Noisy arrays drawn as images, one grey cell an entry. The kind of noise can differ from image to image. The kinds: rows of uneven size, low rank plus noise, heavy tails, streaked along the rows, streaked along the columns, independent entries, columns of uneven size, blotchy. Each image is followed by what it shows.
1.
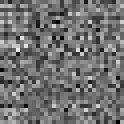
low rank plus noise
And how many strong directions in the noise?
two
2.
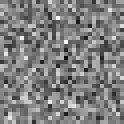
independent entries
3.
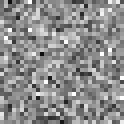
independent entries
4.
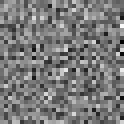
low rank plus noise
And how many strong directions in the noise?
one
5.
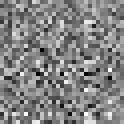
low rank plus noise
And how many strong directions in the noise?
two
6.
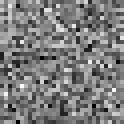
independent entries
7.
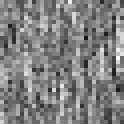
streaked along the columns
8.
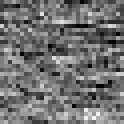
streaked along the rows
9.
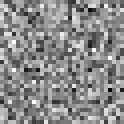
low rank plus noise
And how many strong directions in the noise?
three or four
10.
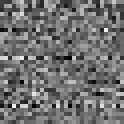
rows of uneven size
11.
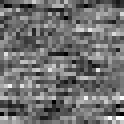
streaked along the rows
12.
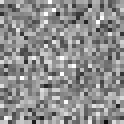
independent entries
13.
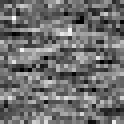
streaked along the rows
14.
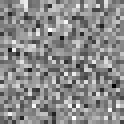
independent entries
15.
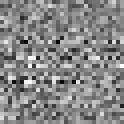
rows of uneven size
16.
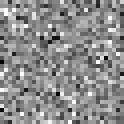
heavy tails
